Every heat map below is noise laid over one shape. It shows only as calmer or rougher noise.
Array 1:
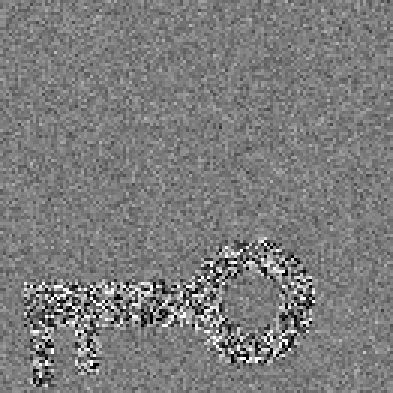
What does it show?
rough key
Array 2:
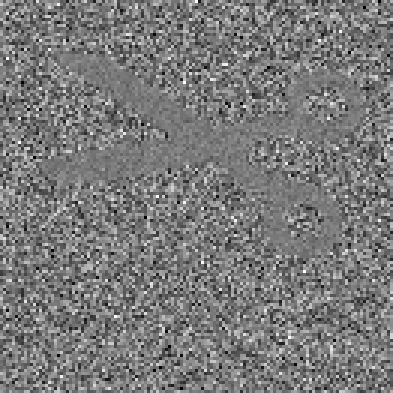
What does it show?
calm pair of scissors
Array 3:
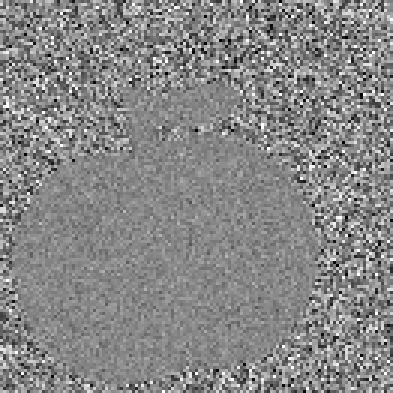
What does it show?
calm apple
